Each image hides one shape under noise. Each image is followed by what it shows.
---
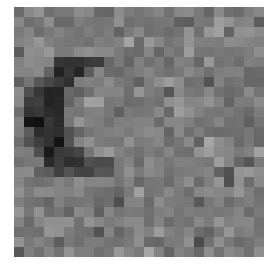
dark crescent
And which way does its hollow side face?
right
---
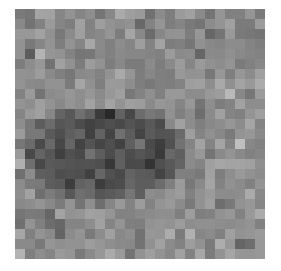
dark ellipse
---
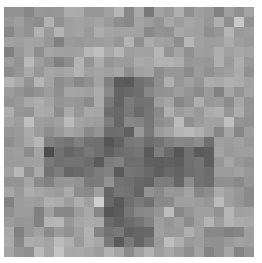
dark cross
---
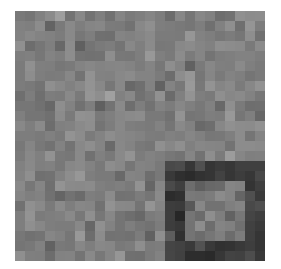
dark square frame, bottom right
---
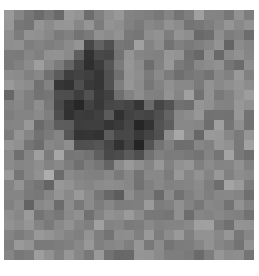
dark disc with a wedge cut out
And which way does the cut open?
up and right
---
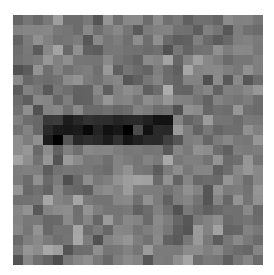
dark bar
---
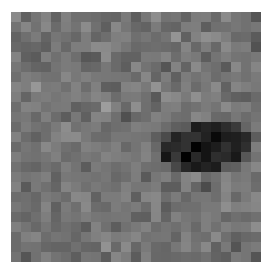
dark ellipse, middle right
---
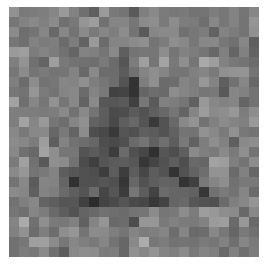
dark triangle
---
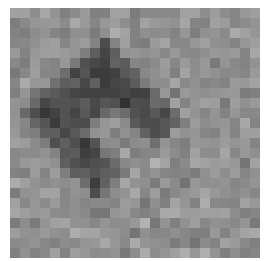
dark square with a notch
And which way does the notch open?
down and right
